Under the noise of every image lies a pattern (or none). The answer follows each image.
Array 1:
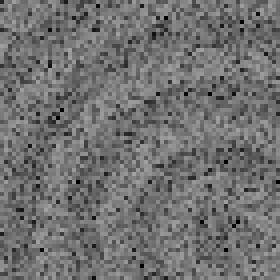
rings round one point
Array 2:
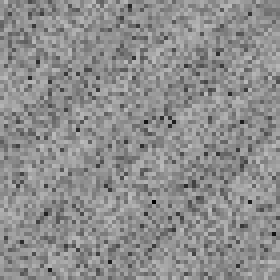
diagonal stripes
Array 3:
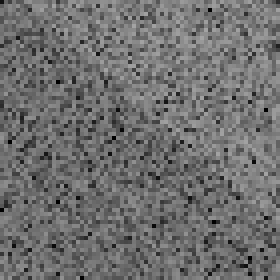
a sharp edge
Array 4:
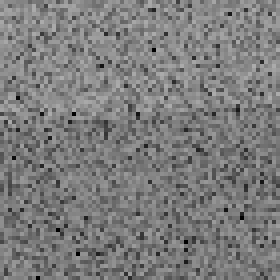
a sharp edge
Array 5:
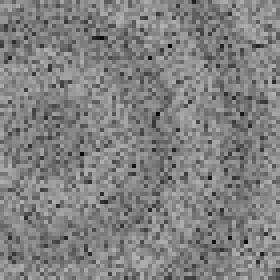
rings round one point
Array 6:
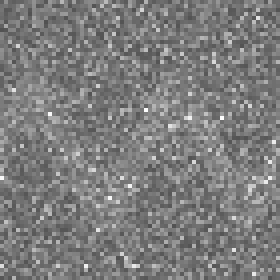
a wavy band
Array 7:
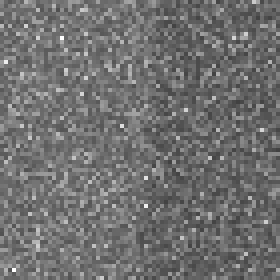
a sharp edge
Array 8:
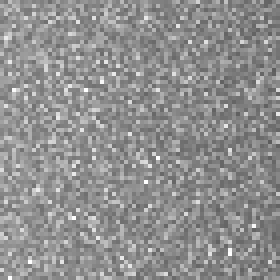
a smooth slope
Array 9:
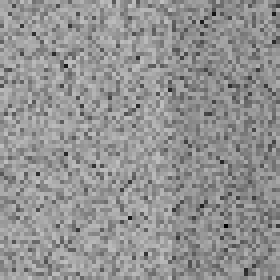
a sharp edge
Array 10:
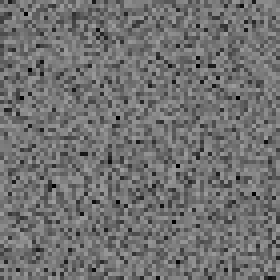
only noise
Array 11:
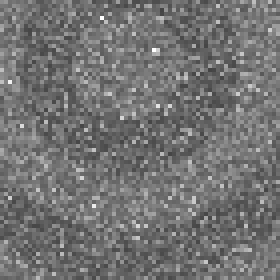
rings round one point
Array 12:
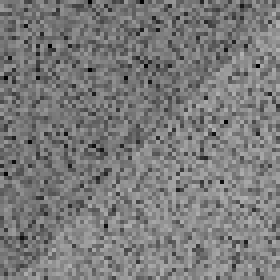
a sharp edge
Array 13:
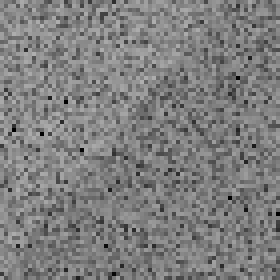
a sharp edge
